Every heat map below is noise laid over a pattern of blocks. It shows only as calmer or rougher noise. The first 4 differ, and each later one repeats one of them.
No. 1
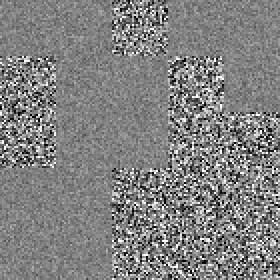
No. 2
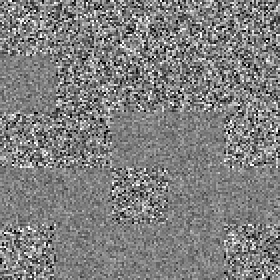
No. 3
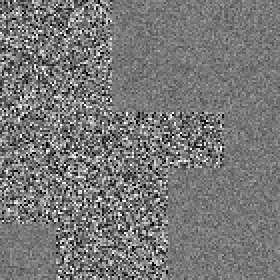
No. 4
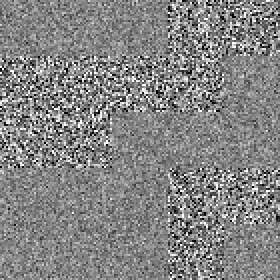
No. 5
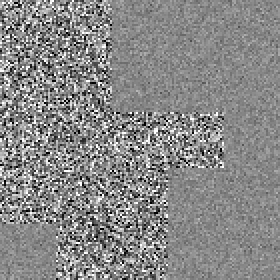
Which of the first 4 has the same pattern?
3
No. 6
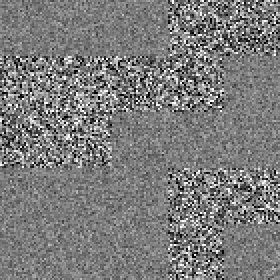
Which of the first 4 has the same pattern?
4
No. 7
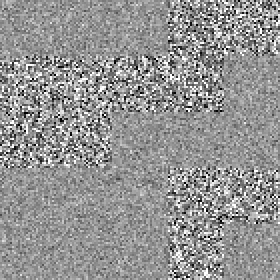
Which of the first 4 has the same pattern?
4
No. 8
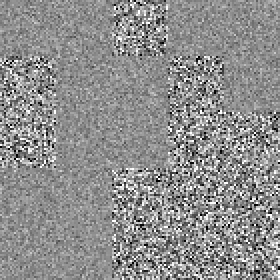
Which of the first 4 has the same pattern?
1
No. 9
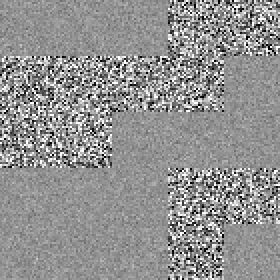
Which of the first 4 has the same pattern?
4
